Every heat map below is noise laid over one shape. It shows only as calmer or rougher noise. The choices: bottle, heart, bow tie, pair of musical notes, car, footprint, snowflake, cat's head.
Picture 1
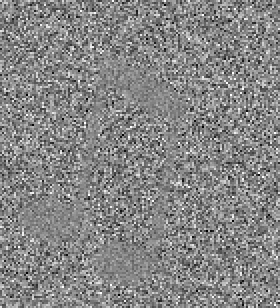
pair of musical notes
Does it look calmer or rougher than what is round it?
calmer
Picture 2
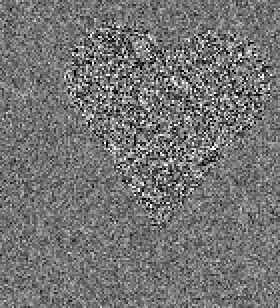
heart
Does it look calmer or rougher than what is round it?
rougher
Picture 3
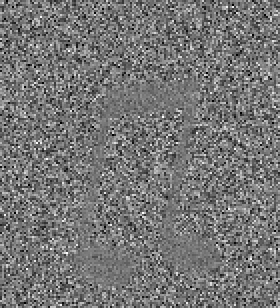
pair of musical notes
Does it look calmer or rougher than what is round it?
calmer
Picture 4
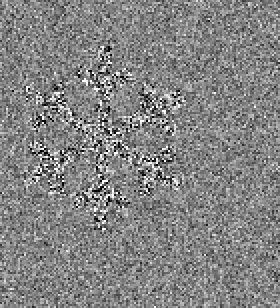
snowflake
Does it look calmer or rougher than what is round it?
rougher
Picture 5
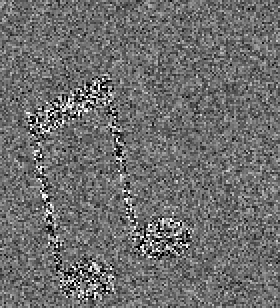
pair of musical notes
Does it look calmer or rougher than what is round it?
rougher
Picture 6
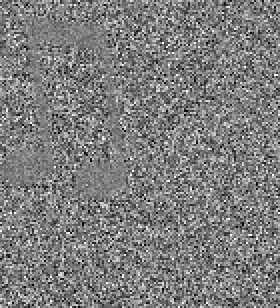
pair of musical notes
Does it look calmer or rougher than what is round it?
calmer
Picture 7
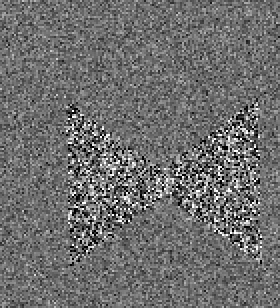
bow tie
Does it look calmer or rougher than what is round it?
rougher
